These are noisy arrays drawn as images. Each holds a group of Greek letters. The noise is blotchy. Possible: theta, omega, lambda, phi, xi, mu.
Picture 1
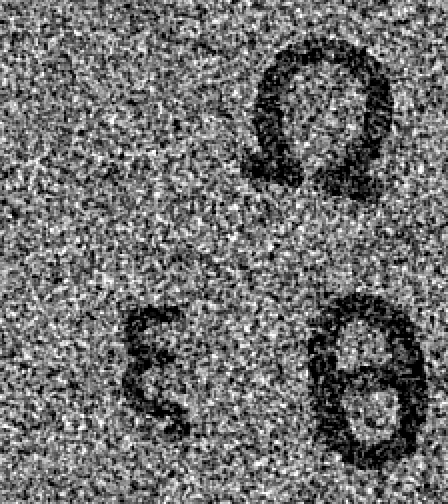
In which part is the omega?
top right
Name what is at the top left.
nothing
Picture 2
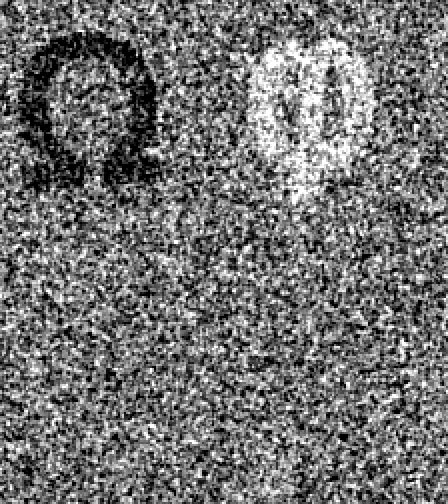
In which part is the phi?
top right
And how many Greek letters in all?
2
